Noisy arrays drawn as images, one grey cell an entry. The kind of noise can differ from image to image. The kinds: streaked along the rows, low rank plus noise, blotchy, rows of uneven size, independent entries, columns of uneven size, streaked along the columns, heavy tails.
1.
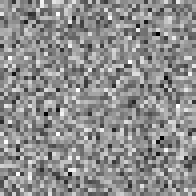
independent entries
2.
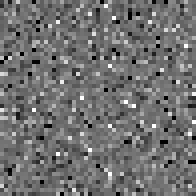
heavy tails
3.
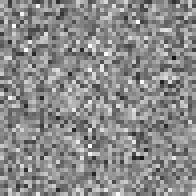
independent entries
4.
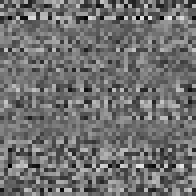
rows of uneven size
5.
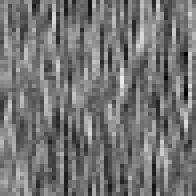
streaked along the columns
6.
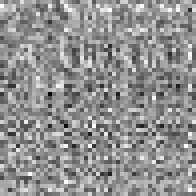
low rank plus noise
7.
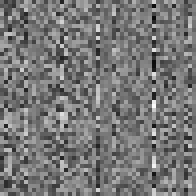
columns of uneven size
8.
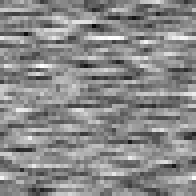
streaked along the rows
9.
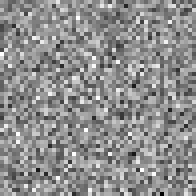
independent entries
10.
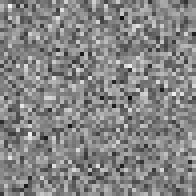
independent entries
